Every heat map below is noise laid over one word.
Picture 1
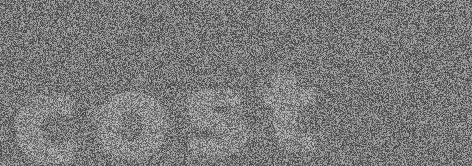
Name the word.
cost
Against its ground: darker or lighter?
lighter
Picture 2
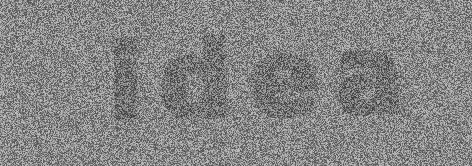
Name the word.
idea
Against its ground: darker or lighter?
darker
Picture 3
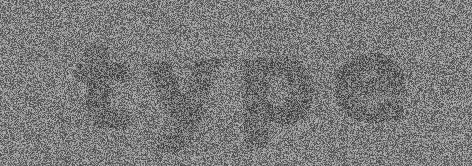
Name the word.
type
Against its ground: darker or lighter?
darker
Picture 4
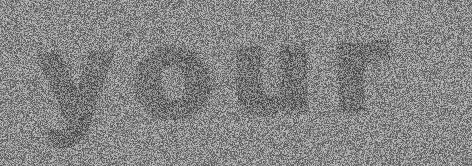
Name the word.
your
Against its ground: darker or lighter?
darker
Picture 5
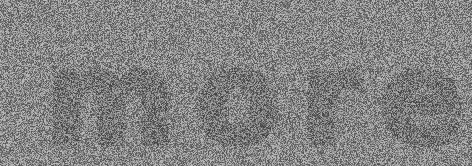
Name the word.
more
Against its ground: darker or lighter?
darker
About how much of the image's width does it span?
nearly all
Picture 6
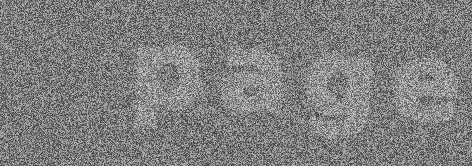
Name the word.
page
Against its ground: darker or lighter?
lighter
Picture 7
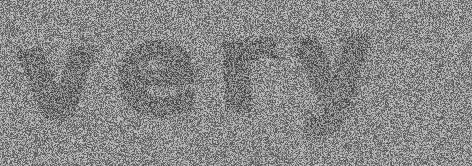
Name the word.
very
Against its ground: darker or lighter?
darker
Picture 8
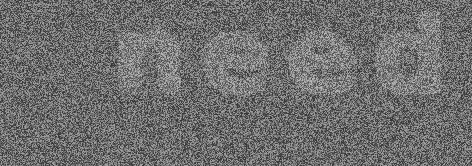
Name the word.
need
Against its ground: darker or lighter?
lighter
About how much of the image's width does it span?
two thirds
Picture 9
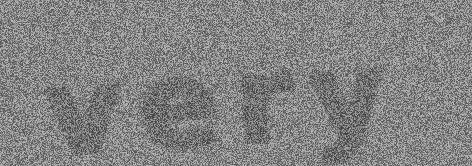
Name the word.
very
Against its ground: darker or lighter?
darker
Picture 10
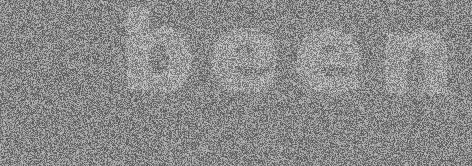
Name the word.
been
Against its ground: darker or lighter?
lighter
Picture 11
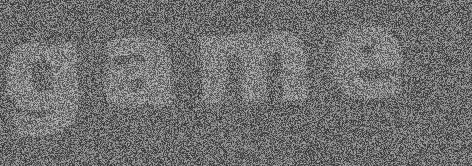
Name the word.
game
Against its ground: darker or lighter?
lighter
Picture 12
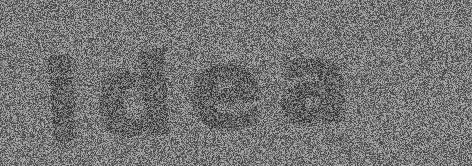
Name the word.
idea
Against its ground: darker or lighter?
darker
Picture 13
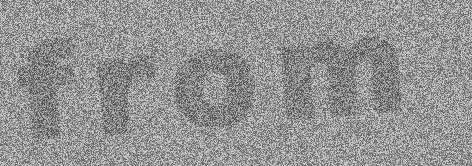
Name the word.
from
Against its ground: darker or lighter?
darker
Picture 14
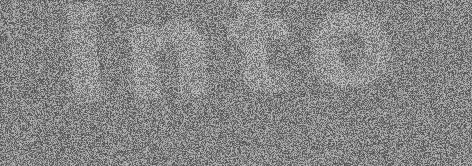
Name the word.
into
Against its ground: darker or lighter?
lighter
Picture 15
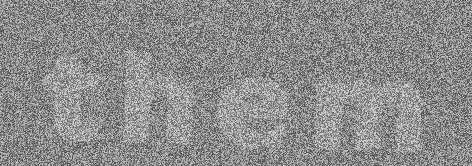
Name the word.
them
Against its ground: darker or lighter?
lighter
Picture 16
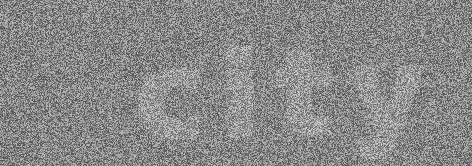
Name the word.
city
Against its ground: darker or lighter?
lighter
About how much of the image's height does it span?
two thirds
